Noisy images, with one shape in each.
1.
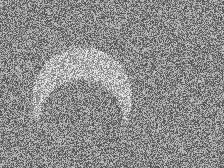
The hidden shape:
crescent
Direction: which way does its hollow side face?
down
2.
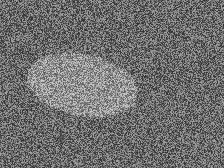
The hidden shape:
ellipse
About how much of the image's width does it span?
half
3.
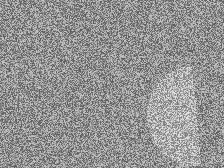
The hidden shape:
half disc
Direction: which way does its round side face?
left
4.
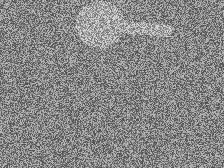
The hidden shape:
lollipop
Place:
top middle
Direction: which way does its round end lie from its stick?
left
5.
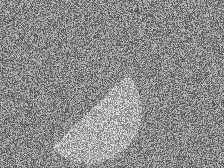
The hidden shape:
half disc
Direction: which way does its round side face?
down and right
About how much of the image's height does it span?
half
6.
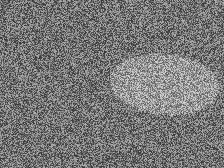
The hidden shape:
ellipse
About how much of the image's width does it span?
half
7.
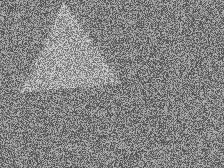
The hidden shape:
triangle
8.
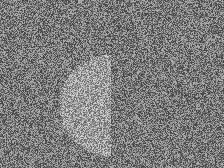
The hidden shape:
half disc
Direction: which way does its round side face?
left
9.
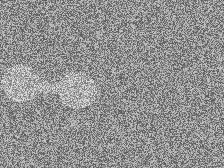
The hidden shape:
dumbbell
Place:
middle left
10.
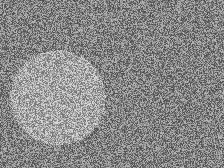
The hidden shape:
disc
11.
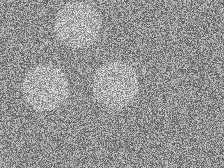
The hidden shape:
three dots
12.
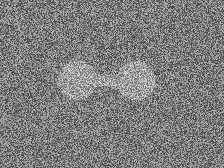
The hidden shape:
dumbbell
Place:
centre
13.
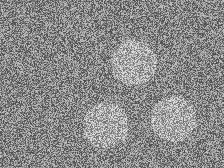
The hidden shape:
three dots
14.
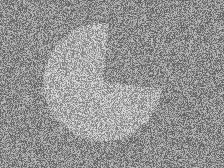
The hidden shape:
disc with a wedge cut out
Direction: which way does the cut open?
up and right
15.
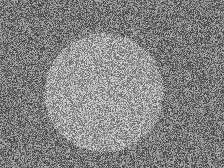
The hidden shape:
disc
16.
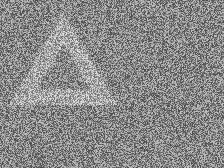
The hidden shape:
triangle frame
